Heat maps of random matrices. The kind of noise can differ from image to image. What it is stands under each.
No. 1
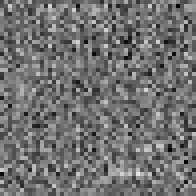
low rank plus noise
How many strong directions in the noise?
five to eight
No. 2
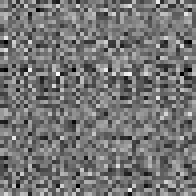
low rank plus noise
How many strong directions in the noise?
two
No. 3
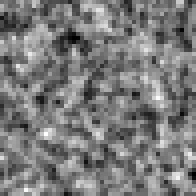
blotchy
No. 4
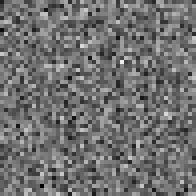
independent entries
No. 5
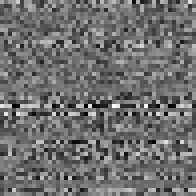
rows of uneven size
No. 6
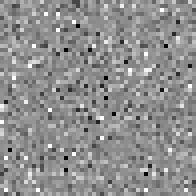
heavy tails
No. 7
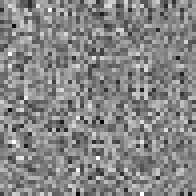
low rank plus noise
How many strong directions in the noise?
five to eight
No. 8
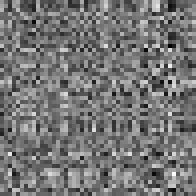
low rank plus noise
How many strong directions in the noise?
two
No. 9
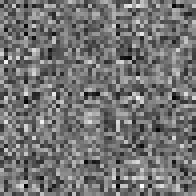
low rank plus noise
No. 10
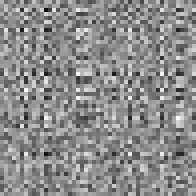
low rank plus noise
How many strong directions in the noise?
one
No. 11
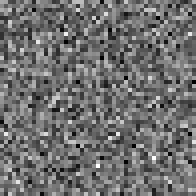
independent entries
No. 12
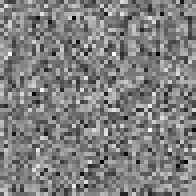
low rank plus noise
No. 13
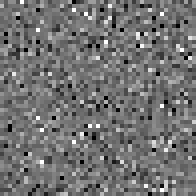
heavy tails
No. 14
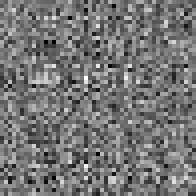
low rank plus noise
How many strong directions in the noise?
three or four
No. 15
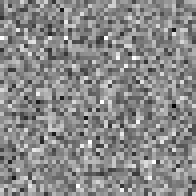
independent entries
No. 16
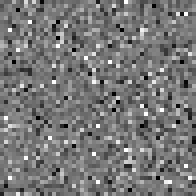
heavy tails
